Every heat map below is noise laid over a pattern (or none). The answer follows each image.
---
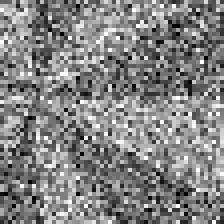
spokes from one point
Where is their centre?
middle left
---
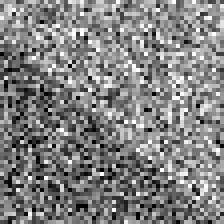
a sharp edge
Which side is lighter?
top right
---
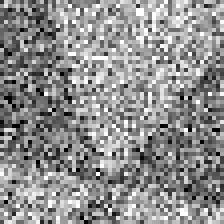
spokes from one point
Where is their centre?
bottom middle
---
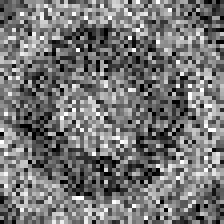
rings round one point
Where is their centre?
centre
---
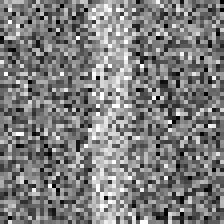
one vertical stripe
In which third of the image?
middle
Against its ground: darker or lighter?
lighter
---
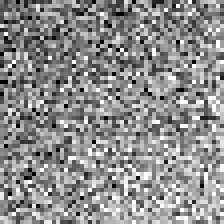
a smooth slope
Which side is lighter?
bottom right
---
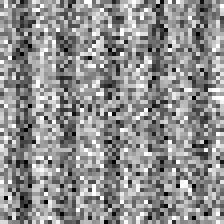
vertical stripes
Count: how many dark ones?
5
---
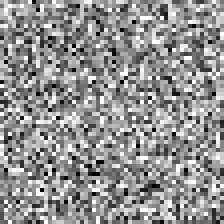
only noise
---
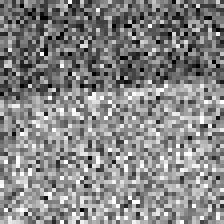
a sharp edge
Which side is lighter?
bottom
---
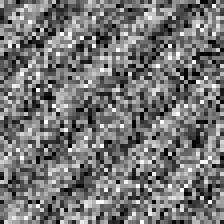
diagonal stripes
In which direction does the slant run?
bottom left to top right
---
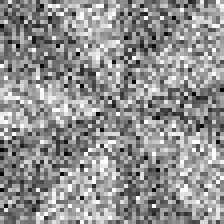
spokes from one point
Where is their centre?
centre
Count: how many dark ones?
5
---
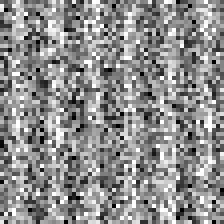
vertical stripes
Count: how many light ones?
6
